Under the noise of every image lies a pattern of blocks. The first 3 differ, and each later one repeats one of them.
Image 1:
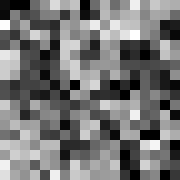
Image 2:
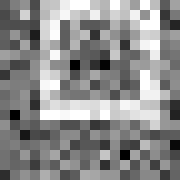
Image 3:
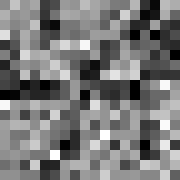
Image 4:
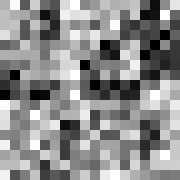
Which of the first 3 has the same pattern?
3
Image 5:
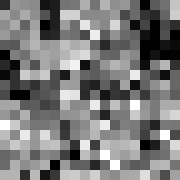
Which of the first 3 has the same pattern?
3
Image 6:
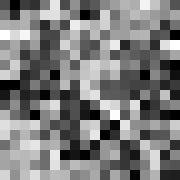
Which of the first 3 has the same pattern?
1
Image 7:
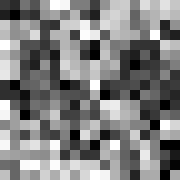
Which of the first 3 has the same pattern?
1
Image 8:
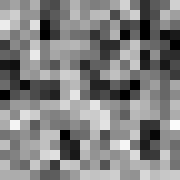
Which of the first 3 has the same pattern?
3
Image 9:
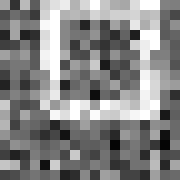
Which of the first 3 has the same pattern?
2
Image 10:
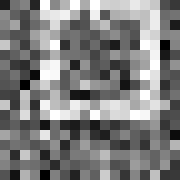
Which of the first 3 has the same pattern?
2
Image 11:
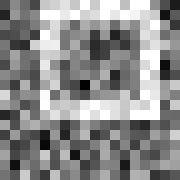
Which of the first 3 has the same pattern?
2
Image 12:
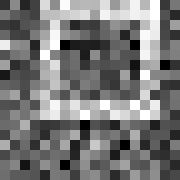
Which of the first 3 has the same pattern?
2
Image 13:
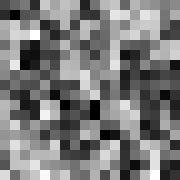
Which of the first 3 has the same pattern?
1
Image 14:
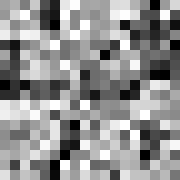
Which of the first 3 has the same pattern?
3
